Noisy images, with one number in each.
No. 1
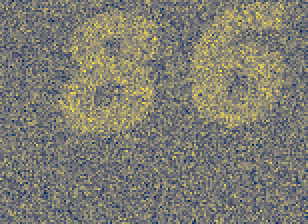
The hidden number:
86
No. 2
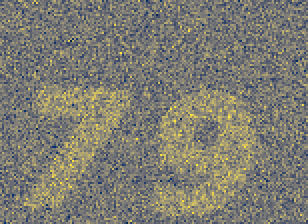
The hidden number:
79
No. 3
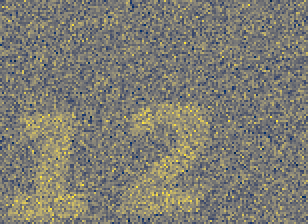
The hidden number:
12
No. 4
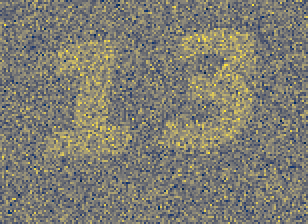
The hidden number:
13
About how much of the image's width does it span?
two thirds
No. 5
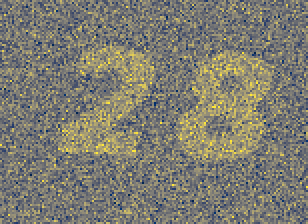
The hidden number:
28
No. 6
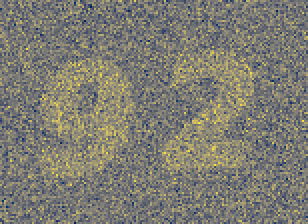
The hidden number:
92
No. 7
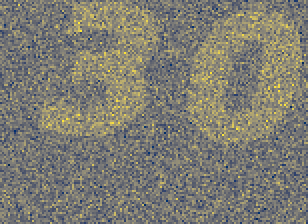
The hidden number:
30
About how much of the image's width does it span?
nearly all
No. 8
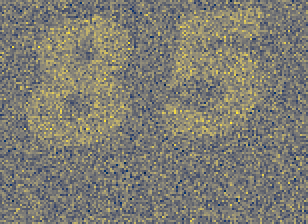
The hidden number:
85
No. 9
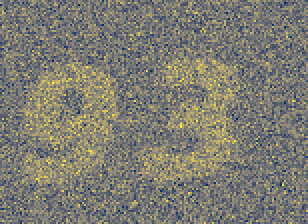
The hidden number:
93
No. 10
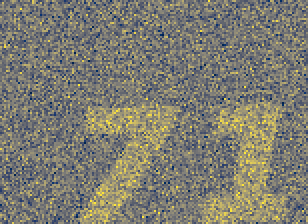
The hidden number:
71
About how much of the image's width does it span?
two thirds
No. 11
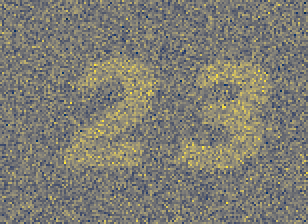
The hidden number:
23
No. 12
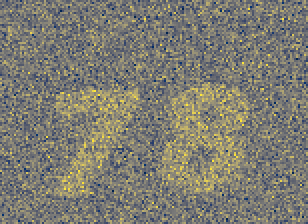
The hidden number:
78
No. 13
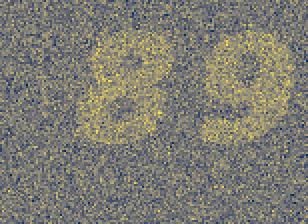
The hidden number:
89
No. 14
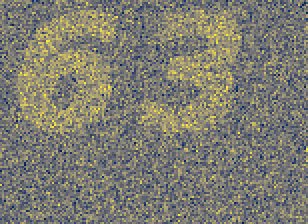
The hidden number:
63
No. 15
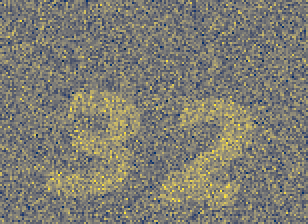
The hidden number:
32
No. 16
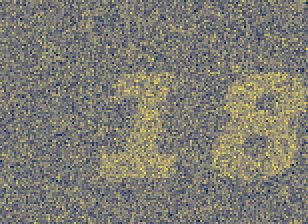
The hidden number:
18
